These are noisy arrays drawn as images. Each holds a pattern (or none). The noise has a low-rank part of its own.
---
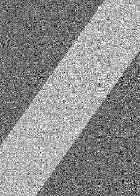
a diagonal band
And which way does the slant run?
bottom left to top right
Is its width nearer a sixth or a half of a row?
a half
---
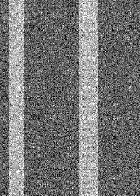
bands of columns
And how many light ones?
2
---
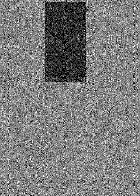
one block
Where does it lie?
top middle
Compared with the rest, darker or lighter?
darker
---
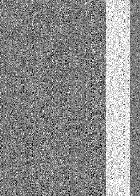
one band of columns
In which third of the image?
right
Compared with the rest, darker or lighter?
lighter
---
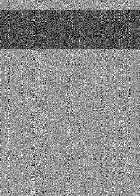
one band of rows
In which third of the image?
top
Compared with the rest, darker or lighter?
darker
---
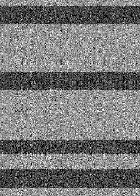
bands of rows
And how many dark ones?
4
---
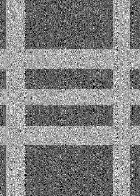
bands of rows crossing bands of columns
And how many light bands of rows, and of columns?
3 and 2
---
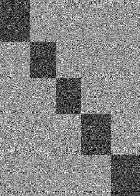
blocks along the diagonal
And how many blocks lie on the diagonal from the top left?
5
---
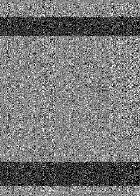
bands of rows
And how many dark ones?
2
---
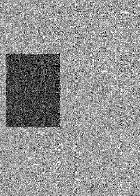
one block
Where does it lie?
middle left
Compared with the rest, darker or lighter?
darker
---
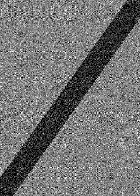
a diagonal band
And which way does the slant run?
bottom left to top right
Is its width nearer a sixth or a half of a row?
a sixth
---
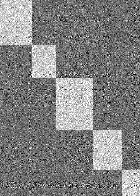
blocks along the diagonal
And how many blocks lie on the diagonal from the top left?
5
